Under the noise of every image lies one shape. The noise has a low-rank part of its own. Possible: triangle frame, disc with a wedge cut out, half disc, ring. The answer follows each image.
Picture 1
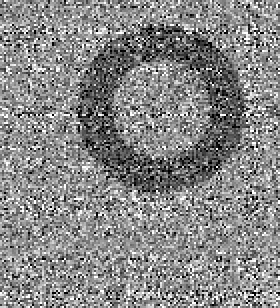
ring
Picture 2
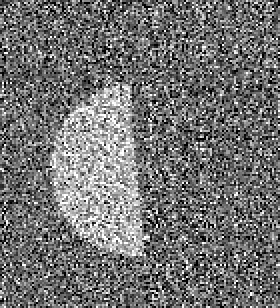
half disc
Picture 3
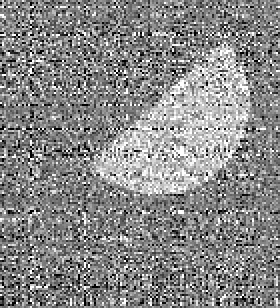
half disc
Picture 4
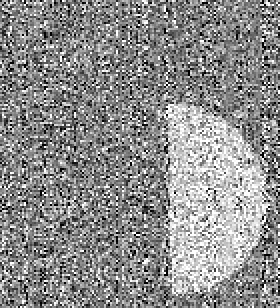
half disc
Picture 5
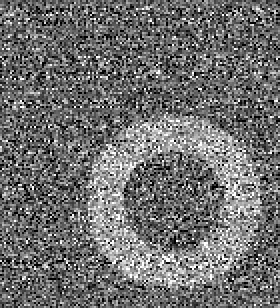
ring
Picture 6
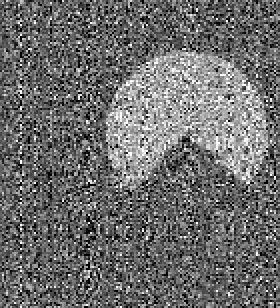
disc with a wedge cut out
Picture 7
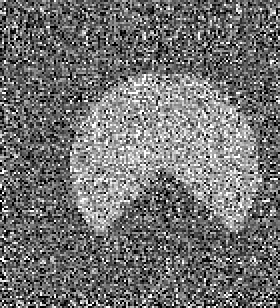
disc with a wedge cut out
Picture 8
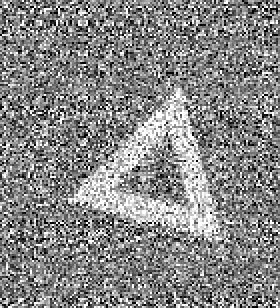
triangle frame
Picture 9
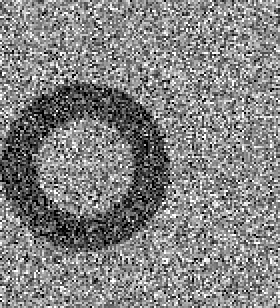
ring
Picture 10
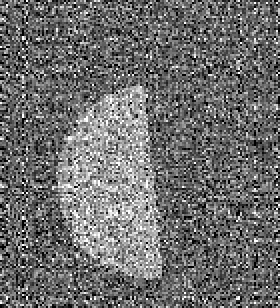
half disc
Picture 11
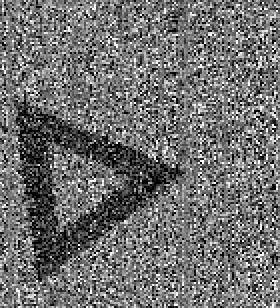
triangle frame
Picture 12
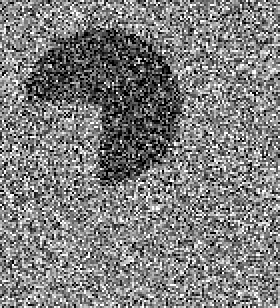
disc with a wedge cut out
